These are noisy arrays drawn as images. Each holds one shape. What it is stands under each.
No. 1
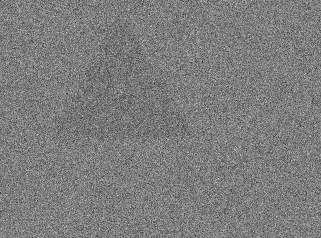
dark triangle
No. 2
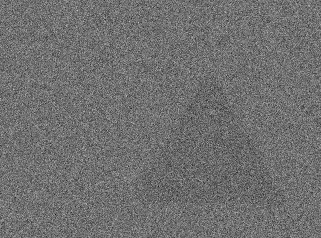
dark triangle
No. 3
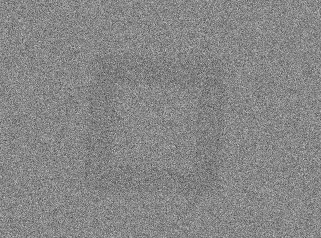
dark square frame
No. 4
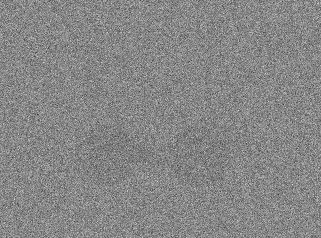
dark dumbbell
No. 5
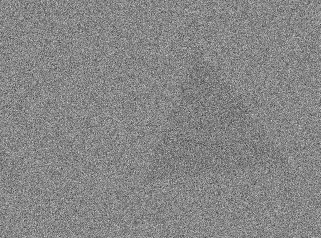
dark triangle
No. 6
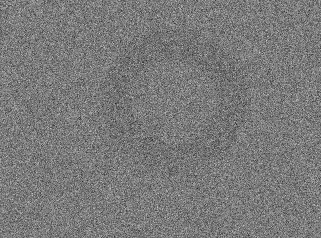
dark ring
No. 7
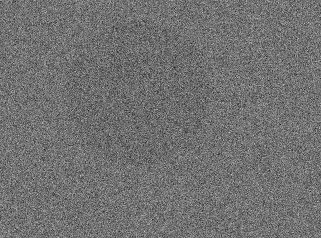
dark disc
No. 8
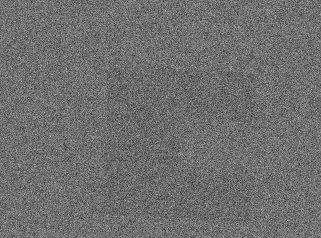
dark square with a notch
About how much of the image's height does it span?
two thirds
